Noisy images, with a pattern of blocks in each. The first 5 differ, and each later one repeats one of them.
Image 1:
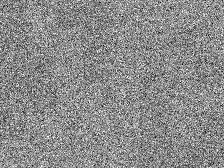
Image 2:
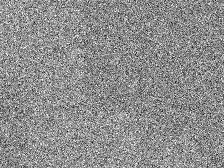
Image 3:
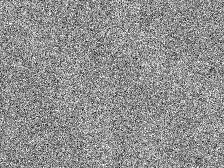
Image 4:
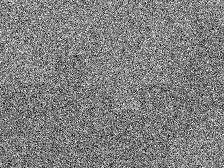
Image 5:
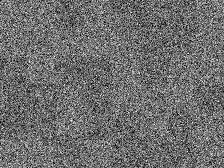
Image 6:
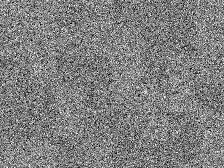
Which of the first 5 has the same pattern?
5
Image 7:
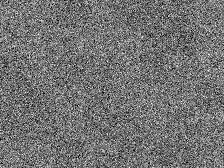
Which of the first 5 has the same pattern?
5
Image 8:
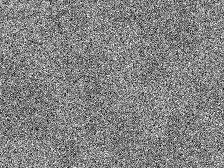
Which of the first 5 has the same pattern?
5
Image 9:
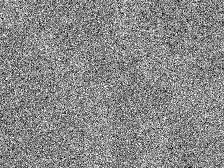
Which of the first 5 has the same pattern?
3
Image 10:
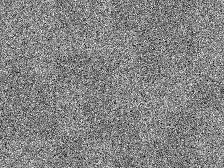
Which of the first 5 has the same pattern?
5
